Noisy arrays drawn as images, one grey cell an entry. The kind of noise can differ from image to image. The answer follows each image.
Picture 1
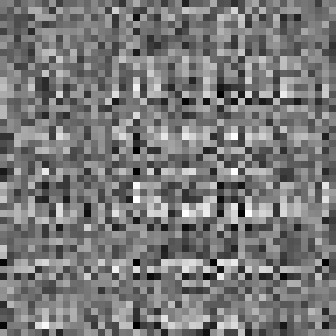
low rank plus noise
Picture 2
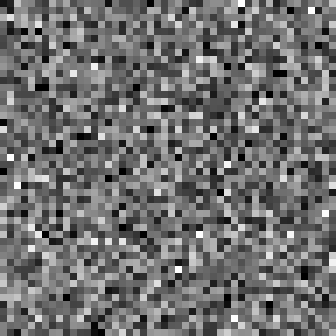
independent entries
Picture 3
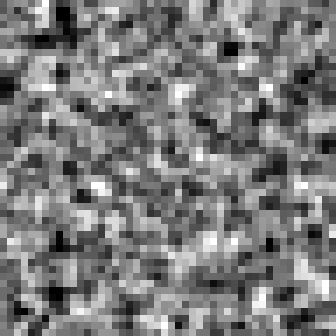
blotchy
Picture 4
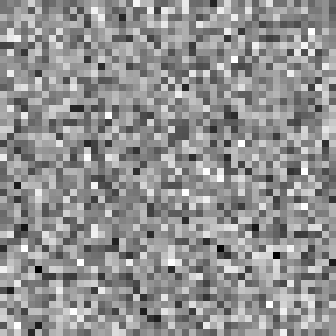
independent entries
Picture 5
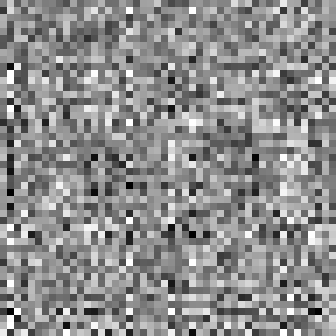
low rank plus noise
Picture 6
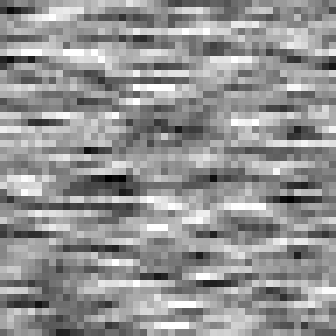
streaked along the rows
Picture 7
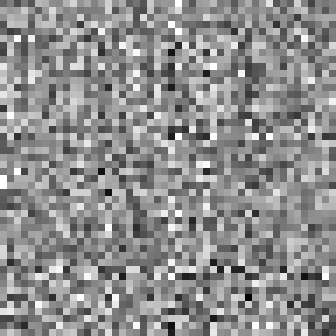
low rank plus noise
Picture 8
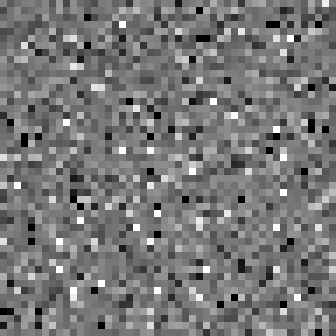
heavy tails
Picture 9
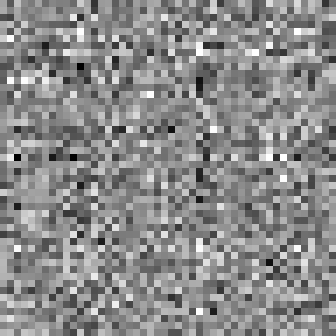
low rank plus noise
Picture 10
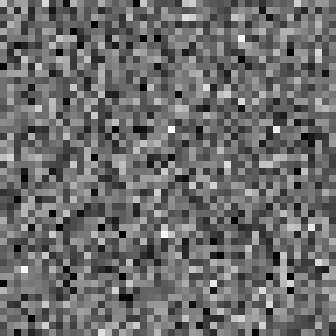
independent entries
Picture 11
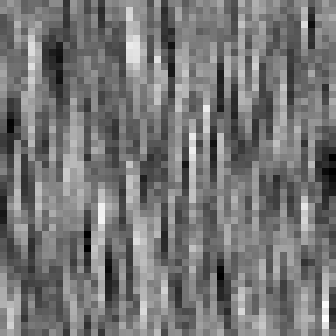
streaked along the columns
